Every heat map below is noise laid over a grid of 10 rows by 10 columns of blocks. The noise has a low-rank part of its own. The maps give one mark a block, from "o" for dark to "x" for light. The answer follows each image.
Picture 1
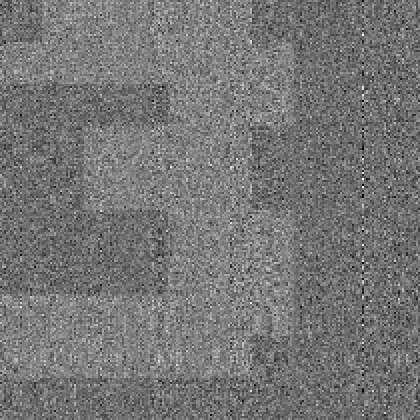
o x x x x x o o o o
x x x x x x x o o o
o o o o x x x o o o
o o x x x x o o o o
o o x x x x o o o o
o o o o x x x o o o
o o o o x x x o o o
x x x x x x x o o o
x x x x x x o o o o
o o o o o o o o o o
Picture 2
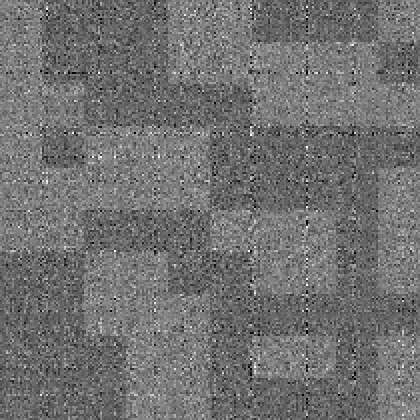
x o o o x x o o o x
x o o o x x x x x o
x x o o o o x x x x
x o x x x o o o o o
x x x x x o o o o x
x x o o o x x x o x
o o x x o o x x o x
o o x x x o o o o o
o o o x x o x x o x
o o o x x o o o o x
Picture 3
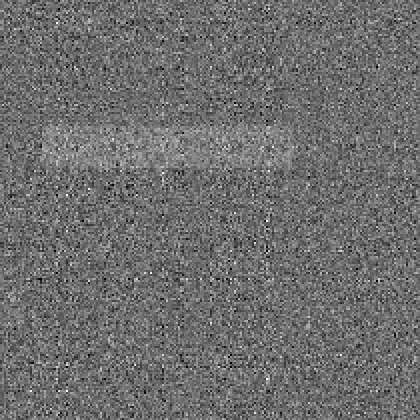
o o o o o o o o o o
o o o o o o o o o o
o o o o o o o o o o
o x x x x x x o o o
o o o o o o o o o o
o o o o o o o o o o
o o o o o o o o o o
o o o o o o o o o o
o o o o o o o o o o
o o o o o o o o o o
